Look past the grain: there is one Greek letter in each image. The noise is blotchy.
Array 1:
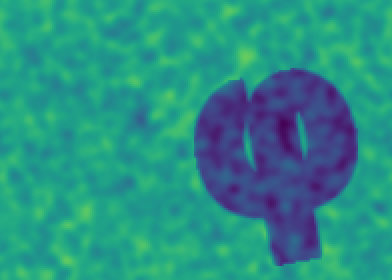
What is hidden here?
dark phi
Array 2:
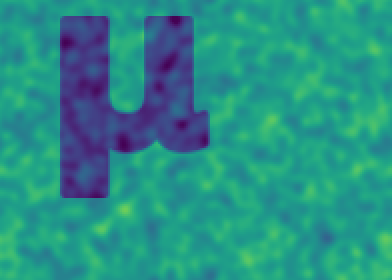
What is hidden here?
dark mu
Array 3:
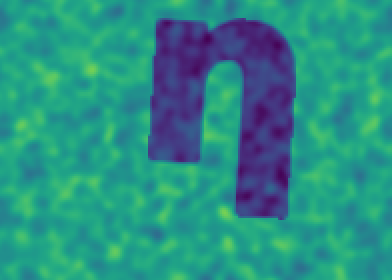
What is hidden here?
dark eta
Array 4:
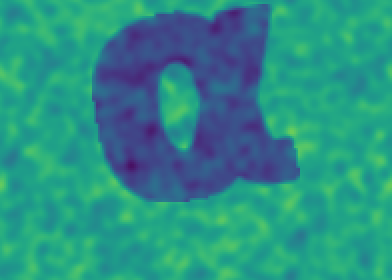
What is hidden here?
dark alpha
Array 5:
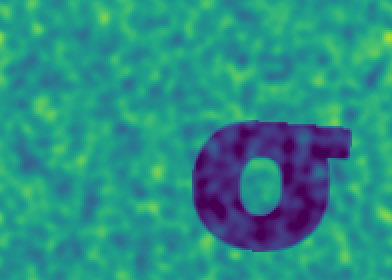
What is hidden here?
dark sigma
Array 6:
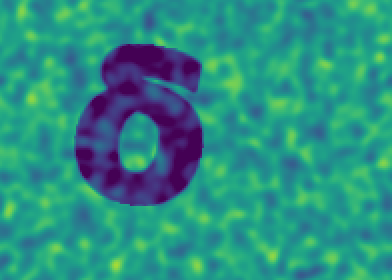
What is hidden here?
dark delta
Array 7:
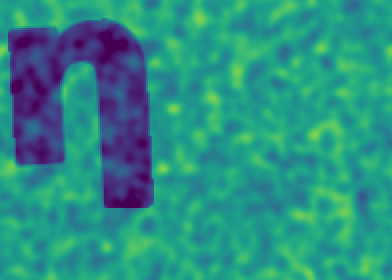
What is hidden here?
dark eta
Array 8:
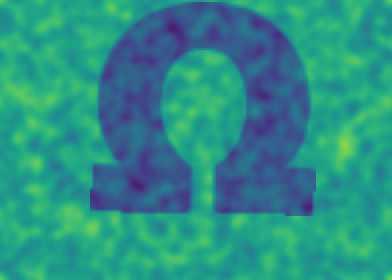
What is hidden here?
dark omega
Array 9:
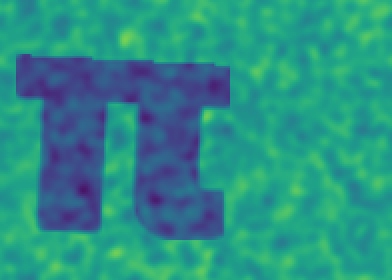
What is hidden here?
dark pi
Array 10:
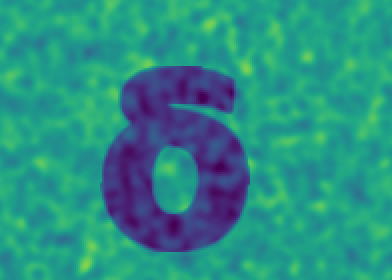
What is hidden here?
dark delta
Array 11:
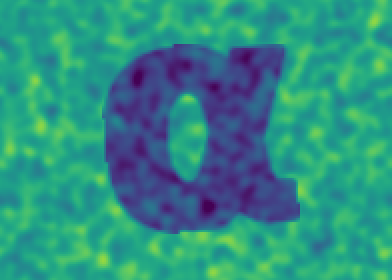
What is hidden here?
dark alpha
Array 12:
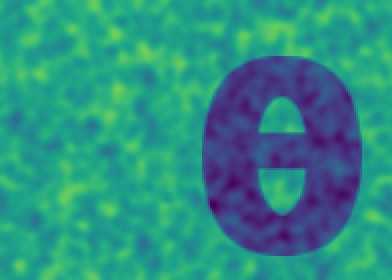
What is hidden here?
dark theta
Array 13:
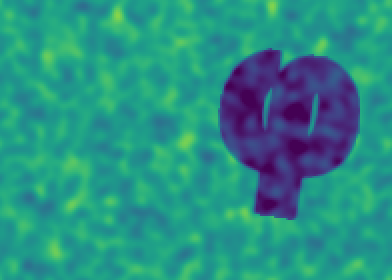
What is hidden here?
dark phi
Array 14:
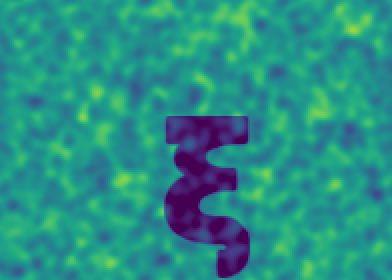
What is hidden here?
dark xi
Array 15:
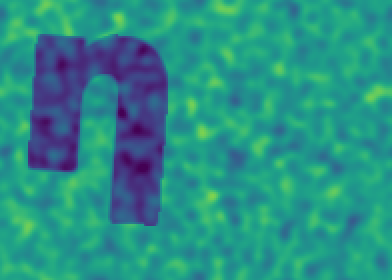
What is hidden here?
dark eta
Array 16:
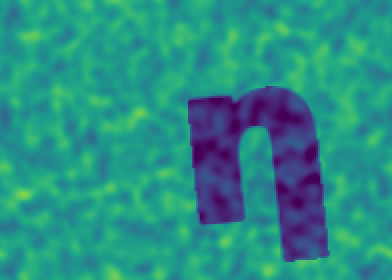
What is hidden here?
dark eta
